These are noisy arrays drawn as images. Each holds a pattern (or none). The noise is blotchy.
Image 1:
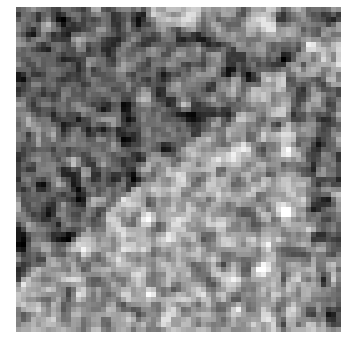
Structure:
spokes from one point
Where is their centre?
top right
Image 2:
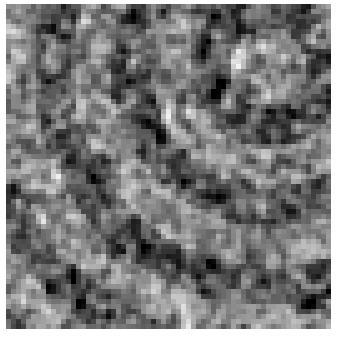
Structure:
rings round one point
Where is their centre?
top right
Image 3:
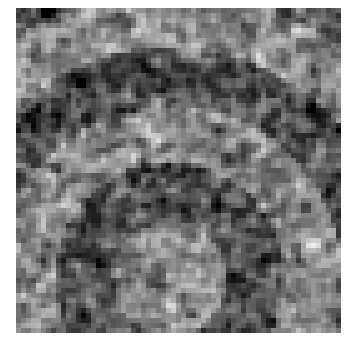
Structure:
rings round one point
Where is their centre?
bottom middle
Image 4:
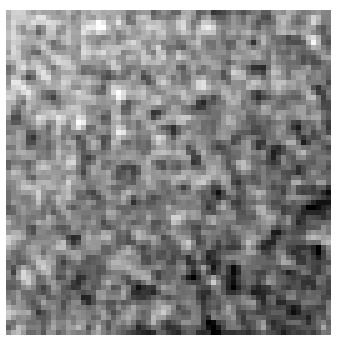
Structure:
a smooth slope
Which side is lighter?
top left
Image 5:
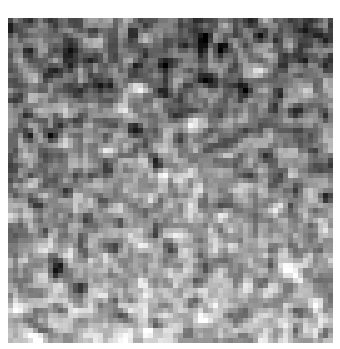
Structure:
a smooth slope
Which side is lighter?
bottom
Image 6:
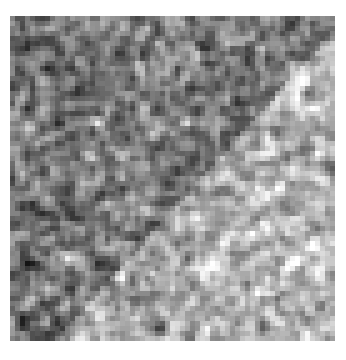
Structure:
a sharp edge
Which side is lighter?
bottom right
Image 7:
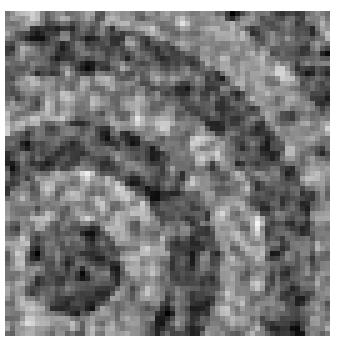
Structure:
rings round one point
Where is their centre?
bottom left
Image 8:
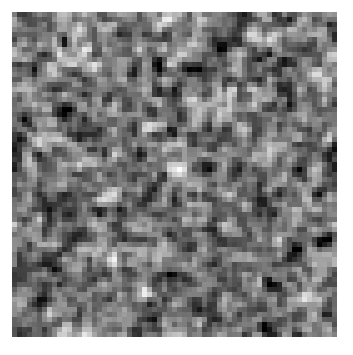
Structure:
only noise
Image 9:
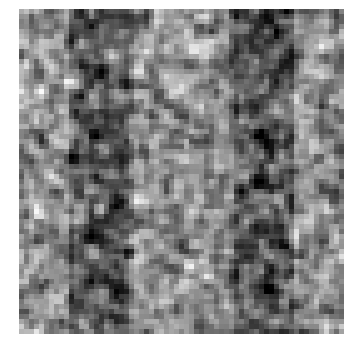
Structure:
vertical stripes
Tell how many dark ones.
2
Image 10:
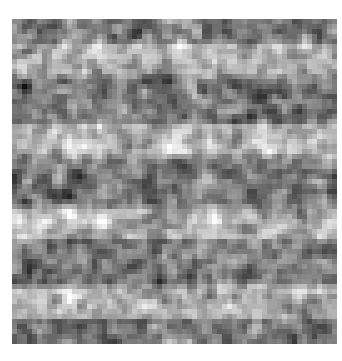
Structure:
horizontal stripes
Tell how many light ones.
4
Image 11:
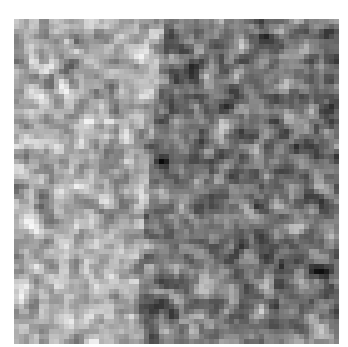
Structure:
a sharp edge
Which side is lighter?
left
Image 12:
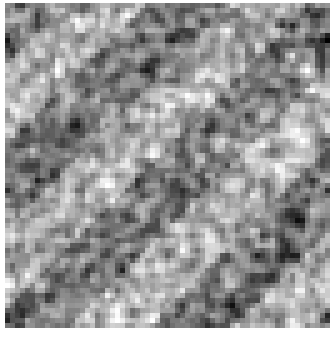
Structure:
diagonal stripes
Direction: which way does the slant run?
bottom left to top right
